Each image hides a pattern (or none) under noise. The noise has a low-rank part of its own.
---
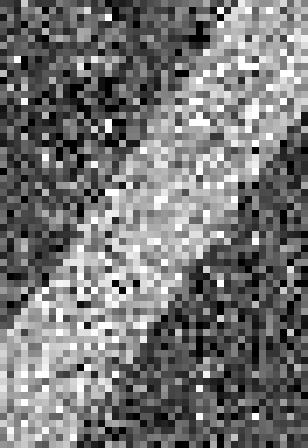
a diagonal band
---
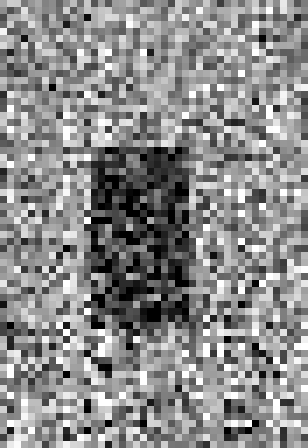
one block
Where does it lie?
centre
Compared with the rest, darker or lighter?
darker
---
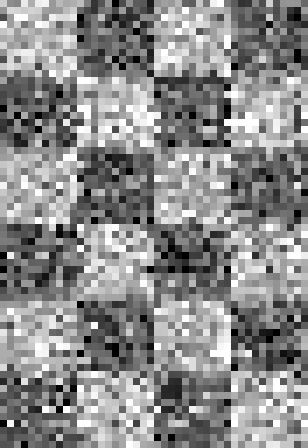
a checkerboard
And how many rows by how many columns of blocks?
6 by 4
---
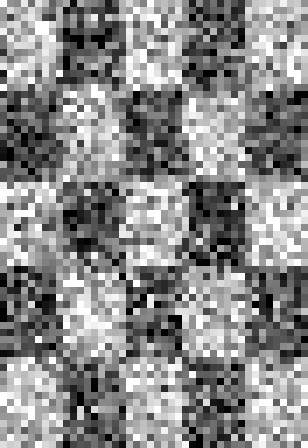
a checkerboard
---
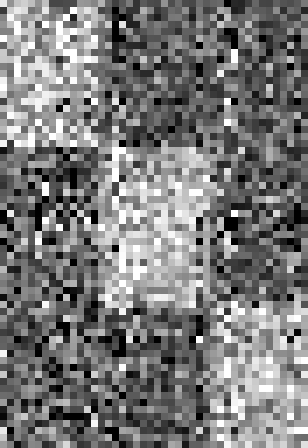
blocks along the diagonal
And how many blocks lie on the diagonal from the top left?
3
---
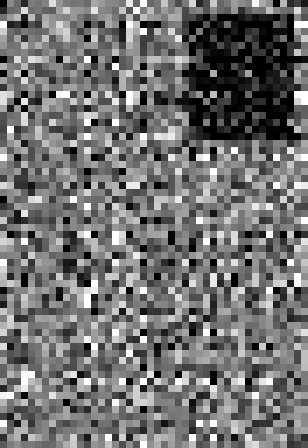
one block
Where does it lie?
top right
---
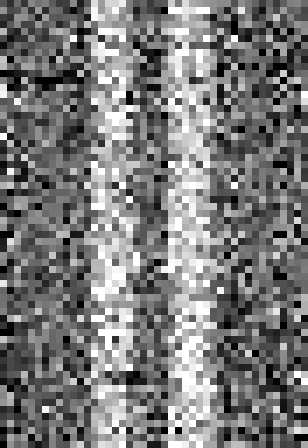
bands of columns
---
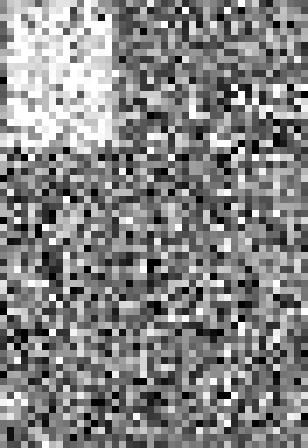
one block
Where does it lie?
top left
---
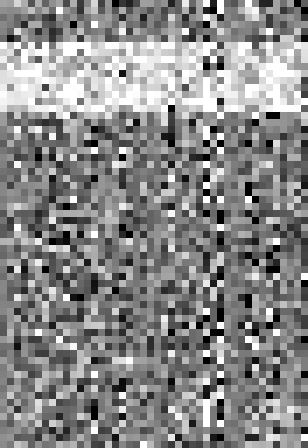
one band of rows
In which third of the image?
top
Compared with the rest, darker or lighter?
lighter
